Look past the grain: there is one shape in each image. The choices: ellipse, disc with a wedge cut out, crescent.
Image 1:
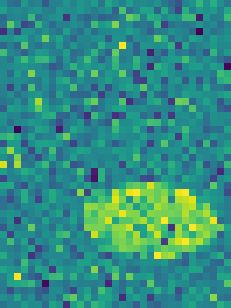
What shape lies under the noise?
ellipse
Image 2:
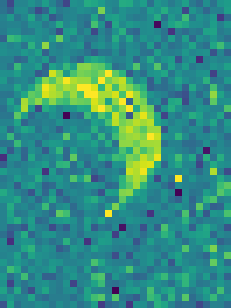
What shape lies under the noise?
crescent
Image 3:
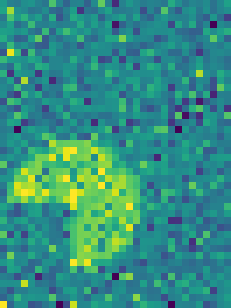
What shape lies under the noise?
disc with a wedge cut out
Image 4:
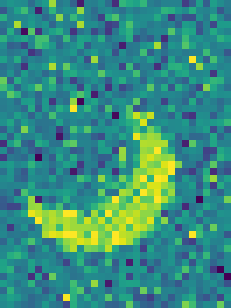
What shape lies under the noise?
crescent
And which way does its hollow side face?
up and left
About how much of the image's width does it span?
two thirds
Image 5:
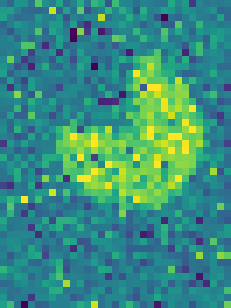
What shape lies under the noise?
disc with a wedge cut out
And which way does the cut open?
up and left
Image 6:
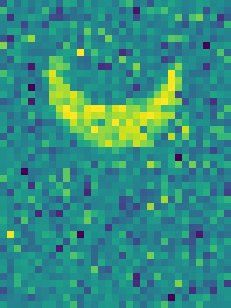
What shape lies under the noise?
crescent
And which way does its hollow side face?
up
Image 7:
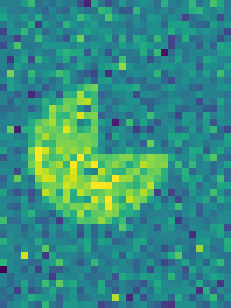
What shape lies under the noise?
disc with a wedge cut out
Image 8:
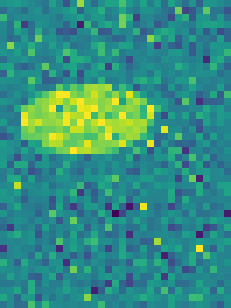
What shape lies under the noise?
ellipse
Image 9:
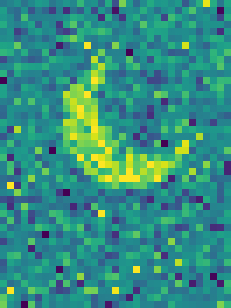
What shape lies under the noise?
crescent
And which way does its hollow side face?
up and right
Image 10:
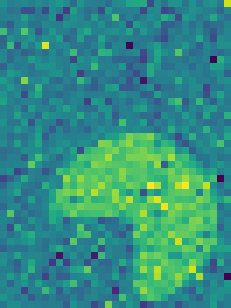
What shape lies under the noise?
disc with a wedge cut out
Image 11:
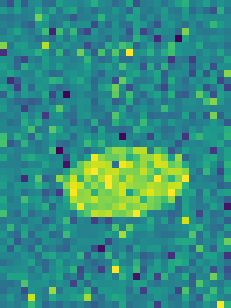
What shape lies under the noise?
ellipse
